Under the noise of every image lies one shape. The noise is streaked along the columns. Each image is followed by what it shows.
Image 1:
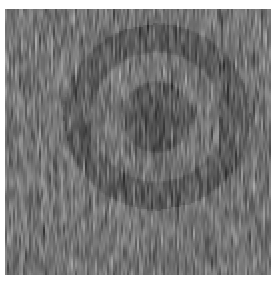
bullseye
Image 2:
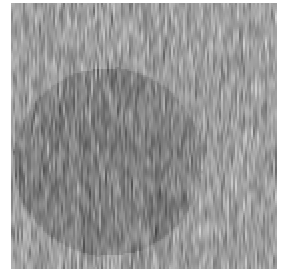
disc
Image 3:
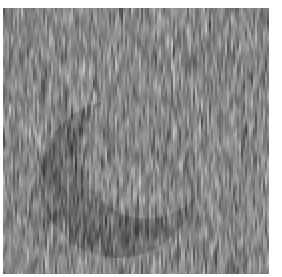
crescent
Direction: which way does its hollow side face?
up and right
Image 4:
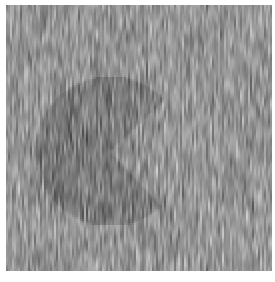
disc with a wedge cut out
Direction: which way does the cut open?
right
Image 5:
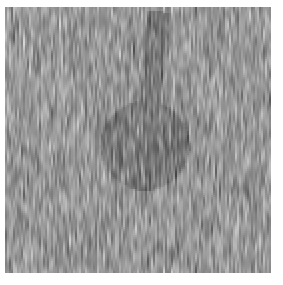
lollipop
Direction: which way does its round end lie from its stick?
down
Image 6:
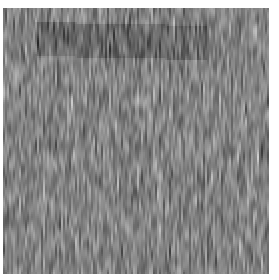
bar
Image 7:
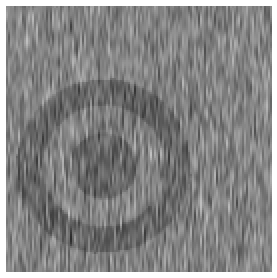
bullseye
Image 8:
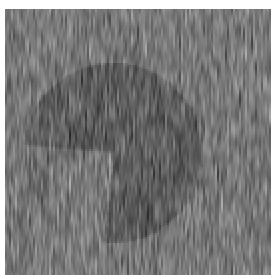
disc with a wedge cut out
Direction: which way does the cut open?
down and left
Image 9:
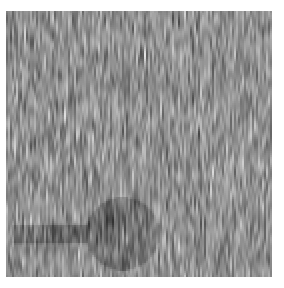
lollipop
